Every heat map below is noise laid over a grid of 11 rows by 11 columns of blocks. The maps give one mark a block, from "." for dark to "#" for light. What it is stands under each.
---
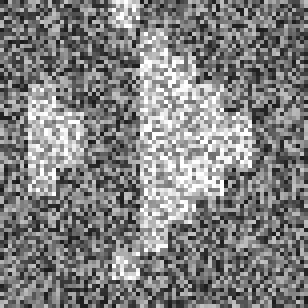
. . . . # . . . . . .
. . . . . # . . . . .
. . . . . # # . . . .
. # . . . # # # . . .
. # # . . # # # # . .
. # # . . # # # # . .
. # . . . # # # . . .
. . . . . # # . . . .
. . . . . # . . . . .
. . . . # . . . . . .
. . . . . . . . . . .
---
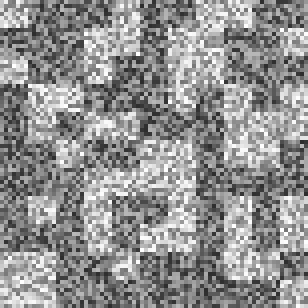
# . . . # . . # # . .
. . . # # . # # . . #
# . . # . . # # . . .
. # # . . . # . # . #
. # . # # . . . # # #
. . # . . # # . # # .
. . . # # # # . . . .
. # . # . . # . # . #
. . . # . # # . # . #
# # . . # . . . # # .
# # . . . . . . . . #
